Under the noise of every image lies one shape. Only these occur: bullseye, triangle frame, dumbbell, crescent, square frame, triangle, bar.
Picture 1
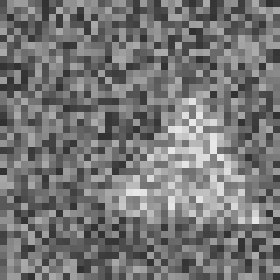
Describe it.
light triangle
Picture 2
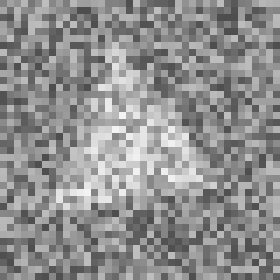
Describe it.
light triangle
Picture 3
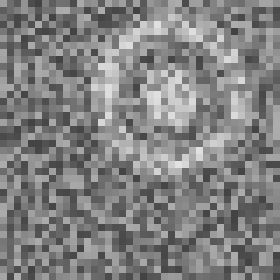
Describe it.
light bullseye
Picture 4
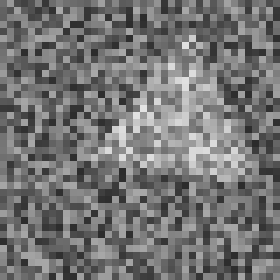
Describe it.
light triangle
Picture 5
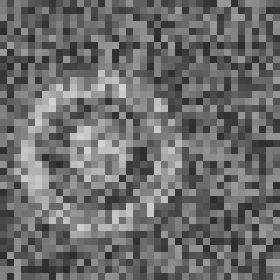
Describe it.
light bullseye
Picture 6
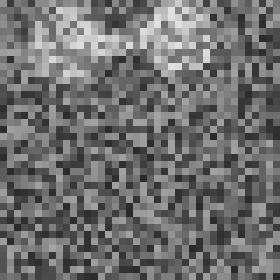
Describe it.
light dumbbell
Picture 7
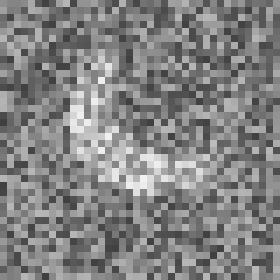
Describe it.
light crescent
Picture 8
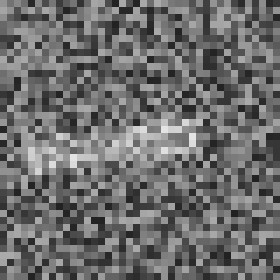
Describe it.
light bar
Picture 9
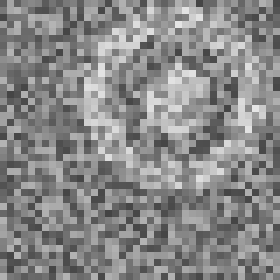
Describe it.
light bullseye
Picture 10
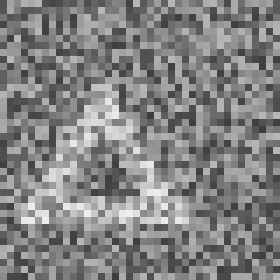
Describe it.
light triangle frame
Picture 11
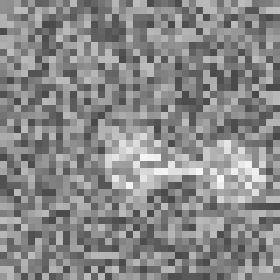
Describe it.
light dumbbell
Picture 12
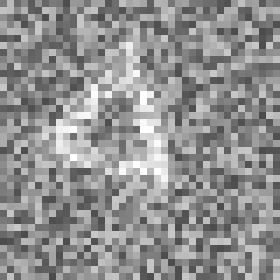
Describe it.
light triangle frame
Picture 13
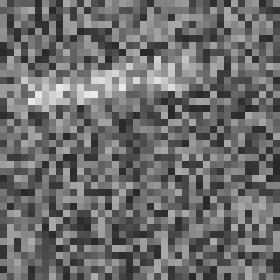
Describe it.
light bar
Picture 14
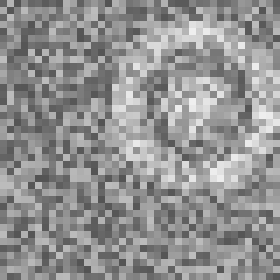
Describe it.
light bullseye
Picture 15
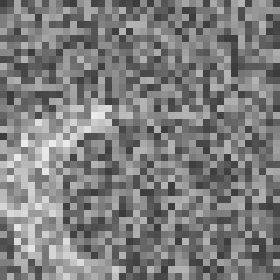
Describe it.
light crescent
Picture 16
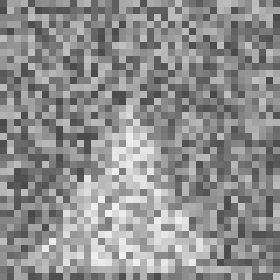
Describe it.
light triangle
